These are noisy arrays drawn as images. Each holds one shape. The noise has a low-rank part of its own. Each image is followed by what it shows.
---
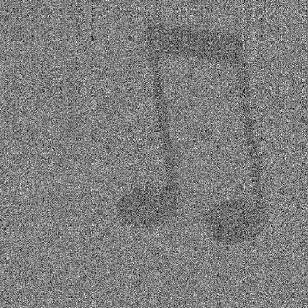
pair of musical notes
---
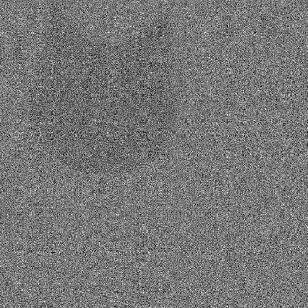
cat's head
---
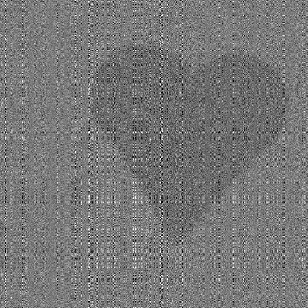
heart
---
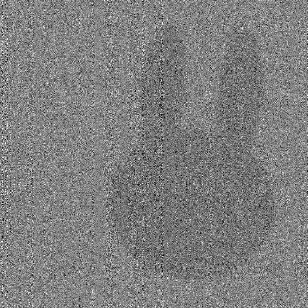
rabbit's head
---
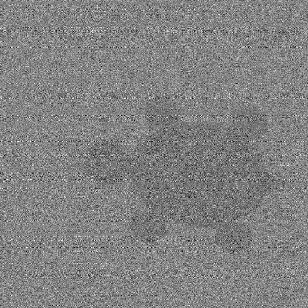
turtle
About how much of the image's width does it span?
two thirds
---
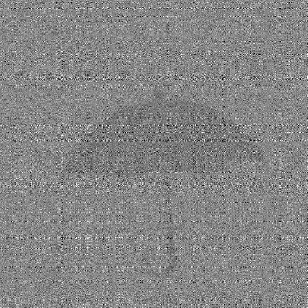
umbrella
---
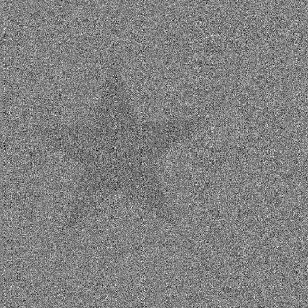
star
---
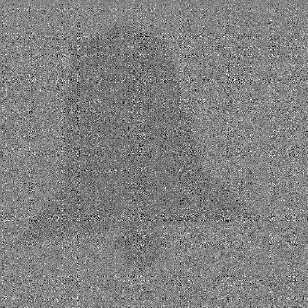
bell
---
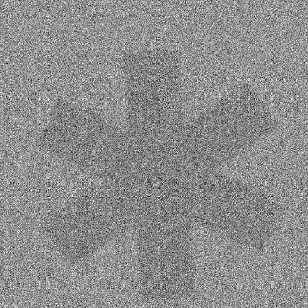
asterisk
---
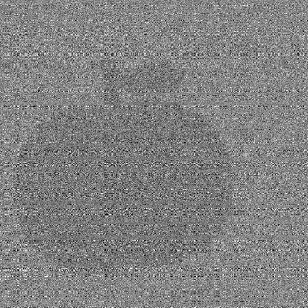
apple
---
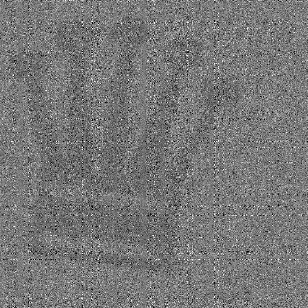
chess queen
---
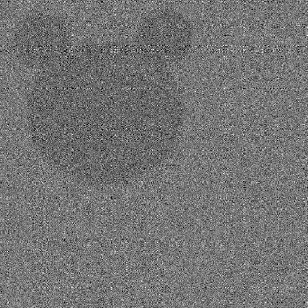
bear's head
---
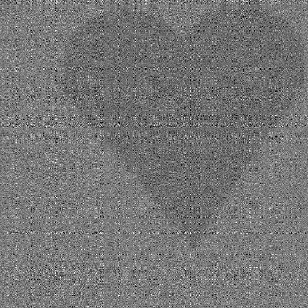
heart
